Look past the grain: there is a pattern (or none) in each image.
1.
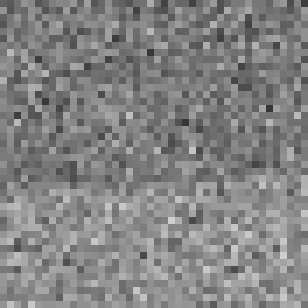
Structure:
a sharp edge
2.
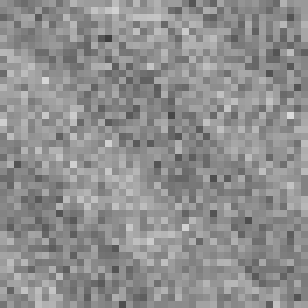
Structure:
diagonal stripes
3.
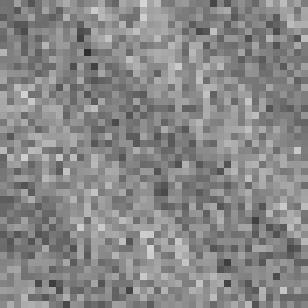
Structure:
diagonal stripes
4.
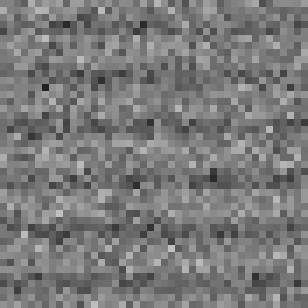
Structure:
horizontal stripes
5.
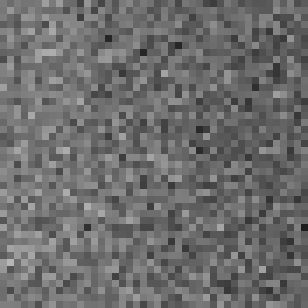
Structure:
a smooth slope
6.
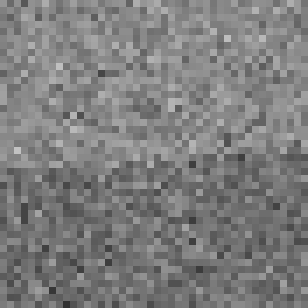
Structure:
a sharp edge
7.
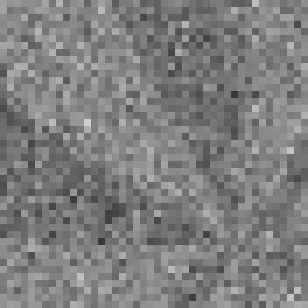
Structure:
spokes from one point
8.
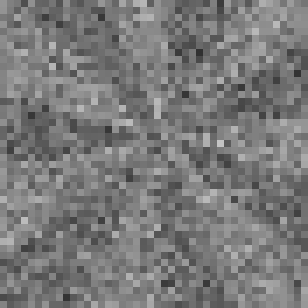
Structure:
spokes from one point
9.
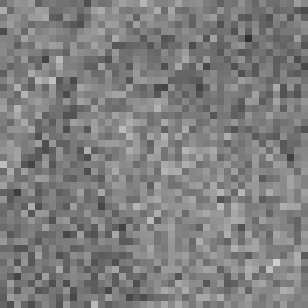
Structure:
spokes from one point
